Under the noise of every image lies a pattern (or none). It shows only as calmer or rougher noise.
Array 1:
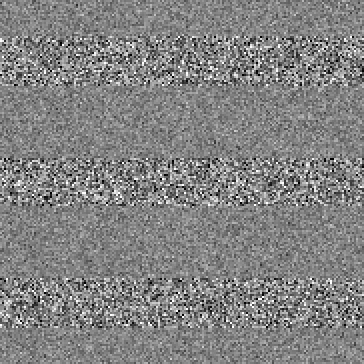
horizontal stripes
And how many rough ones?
3
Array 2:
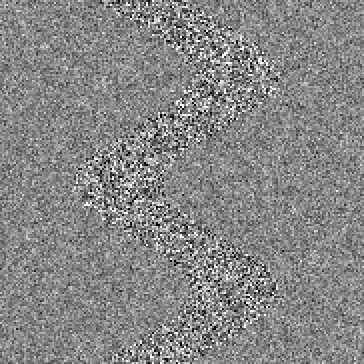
a wavy band
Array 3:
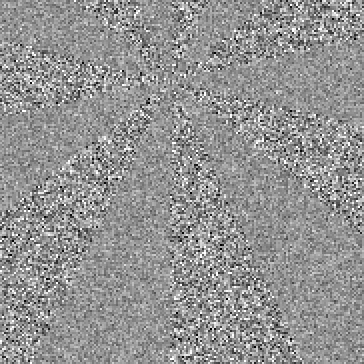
spokes from one point
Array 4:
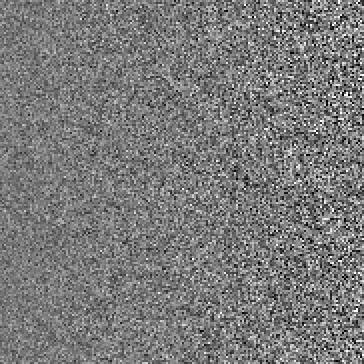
a smooth slope
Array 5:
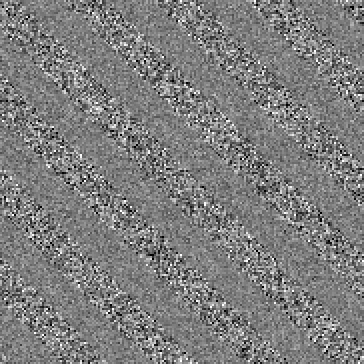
diagonal stripes
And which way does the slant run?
top left to bottom right
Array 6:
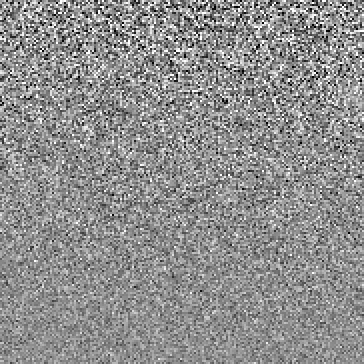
a smooth slope
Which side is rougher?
top
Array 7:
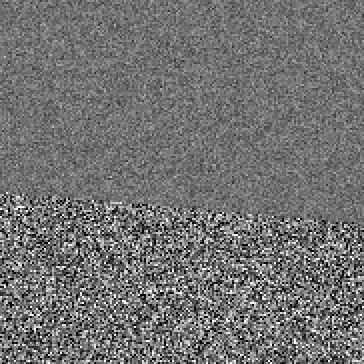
a sharp edge
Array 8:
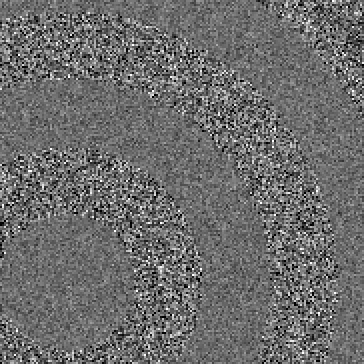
rings round one point
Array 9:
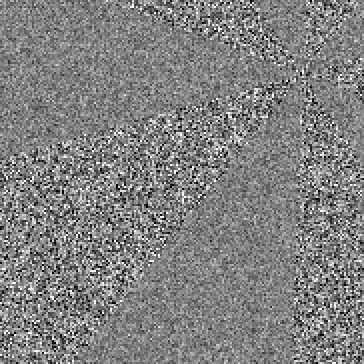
spokes from one point
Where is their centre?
top right
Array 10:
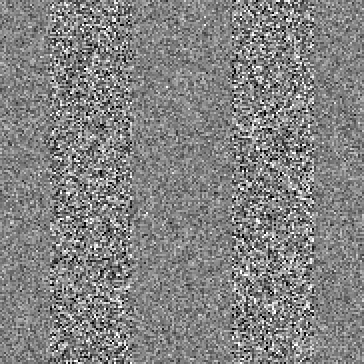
vertical stripes
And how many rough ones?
2
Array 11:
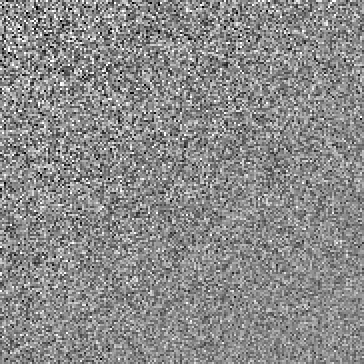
a smooth slope
